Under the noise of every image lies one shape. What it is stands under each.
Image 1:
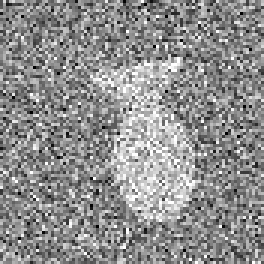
fish
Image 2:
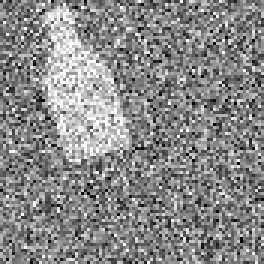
bottle
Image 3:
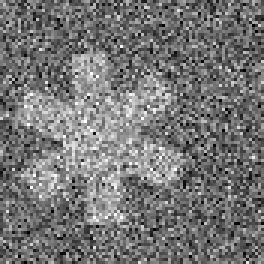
asterisk
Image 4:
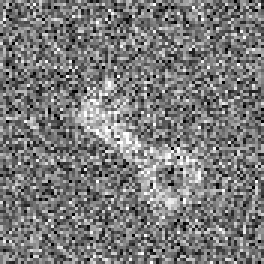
key
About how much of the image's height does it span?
half
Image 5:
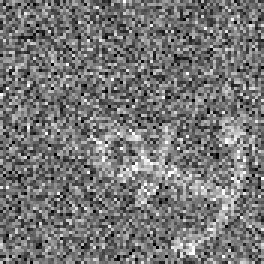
anchor
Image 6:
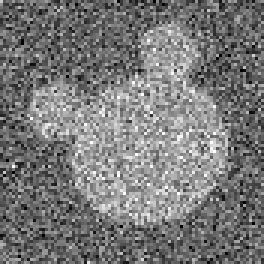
bear's head
